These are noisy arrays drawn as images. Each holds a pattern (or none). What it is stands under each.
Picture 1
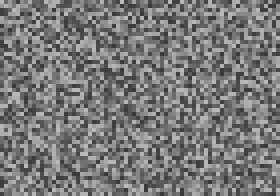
only noise
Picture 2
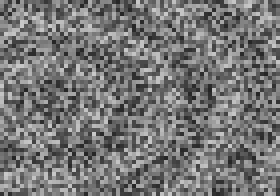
rings round one point
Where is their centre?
middle left
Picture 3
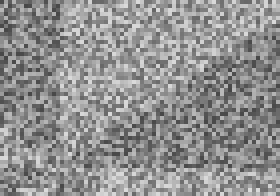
spokes from one point
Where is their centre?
bottom left
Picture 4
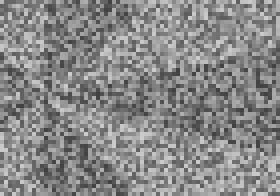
spokes from one point
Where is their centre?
middle left
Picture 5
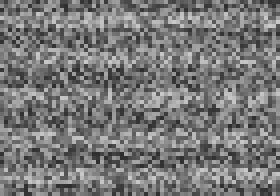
horizontal stripes
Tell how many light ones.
5
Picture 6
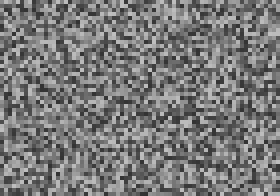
only noise
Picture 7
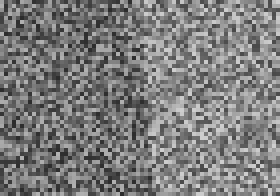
a sharp edge
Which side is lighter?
right
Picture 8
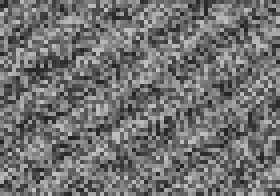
diagonal stripes
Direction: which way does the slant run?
bottom left to top right
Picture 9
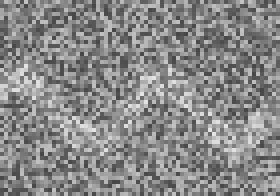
a wavy band
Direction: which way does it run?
left to right
